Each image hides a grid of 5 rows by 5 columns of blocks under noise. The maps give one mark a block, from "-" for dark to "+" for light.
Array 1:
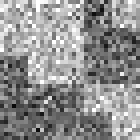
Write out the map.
+ + + - +
+ + + - -
- + + - -
- - - + +
- - - - +
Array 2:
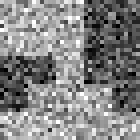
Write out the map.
+ + + - -
+ + + - -
- - + - -
- + + + -
+ + + + +
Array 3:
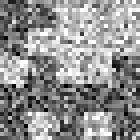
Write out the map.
- - + + +
- + + + +
+ - + + -
- - - - -
- + - + -
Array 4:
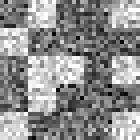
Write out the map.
- + - - +
+ - - - -
- + + - +
- + - - -
+ - - - +
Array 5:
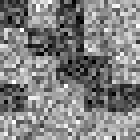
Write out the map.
- + - + +
+ - - + +
+ + - - +
- + + - -
+ + + + +
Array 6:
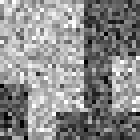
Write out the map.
+ + + - -
+ + + - -
+ + + - +
- + + - +
- + - - -
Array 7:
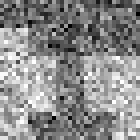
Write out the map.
- - - - -
+ - - - -
+ + - + +
+ + - + +
+ - - - +
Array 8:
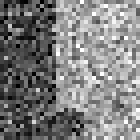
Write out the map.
- - + + +
- - + + +
- - + + +
- - + + +
- - - + +
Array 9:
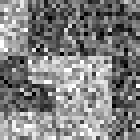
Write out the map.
+ - - - -
+ - - - -
- + + + -
- - + + -
+ + + + -
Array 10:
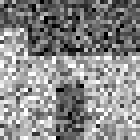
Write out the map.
- - - - -
+ - - - -
+ + + + +
+ + - + +
+ + - + +
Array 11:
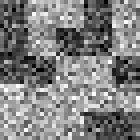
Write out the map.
- + + - +
- + - - +
- - + + -
+ + + + +
+ + + - -
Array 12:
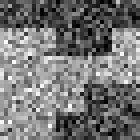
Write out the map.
- - - - -
+ + - - +
+ + + + +
+ + + - -
+ + - - -
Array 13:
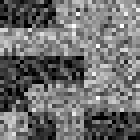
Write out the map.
- - + + +
+ + + + +
- - - + +
- + + + +
+ - + - -
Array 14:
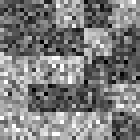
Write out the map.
- - + - +
- - - + -
+ + + - -
+ - - - +
+ + + + -
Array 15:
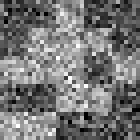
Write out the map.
- - + - -
- + + + -
+ + + - +
- - + + -
+ + - - -
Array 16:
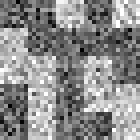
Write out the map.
- - + - +
+ - - - -
+ + - + -
- + - + +
- + - - +
